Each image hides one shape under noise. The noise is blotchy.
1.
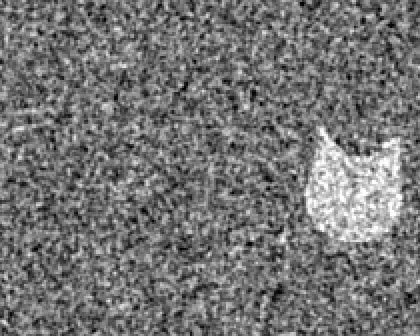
cat's head
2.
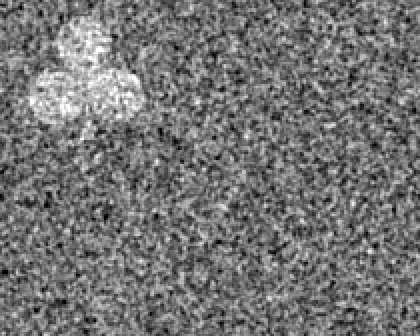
club
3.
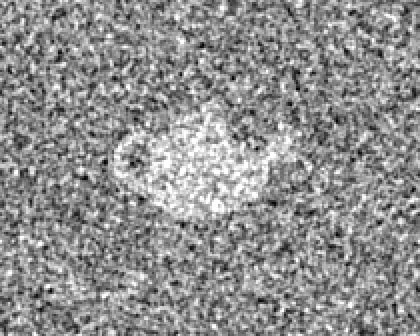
teapot
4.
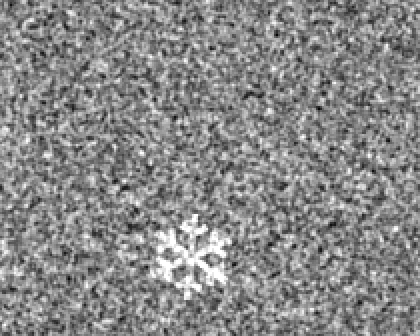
snowflake
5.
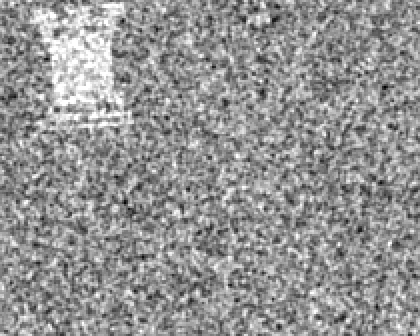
chess rook
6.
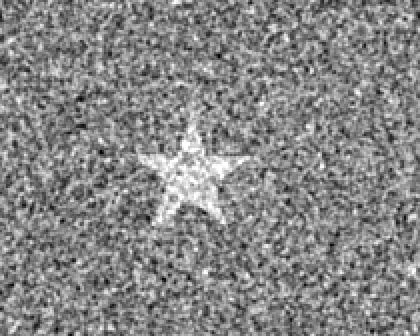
star
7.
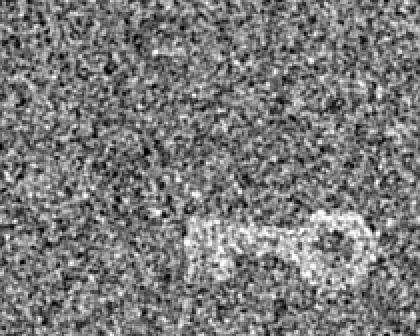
key
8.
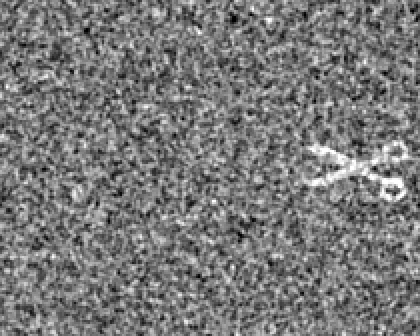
pair of scissors
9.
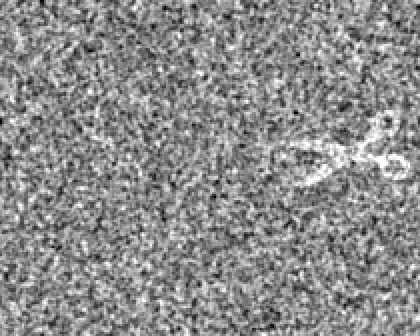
pair of scissors
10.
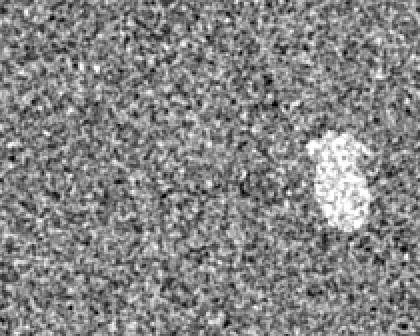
footprint
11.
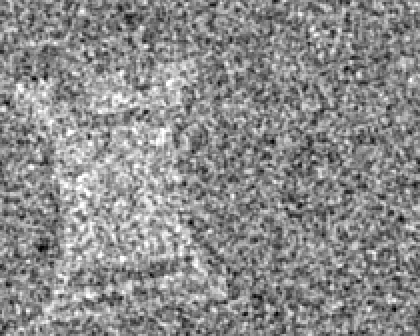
chess rook
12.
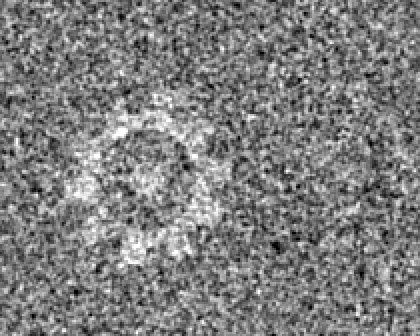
gear
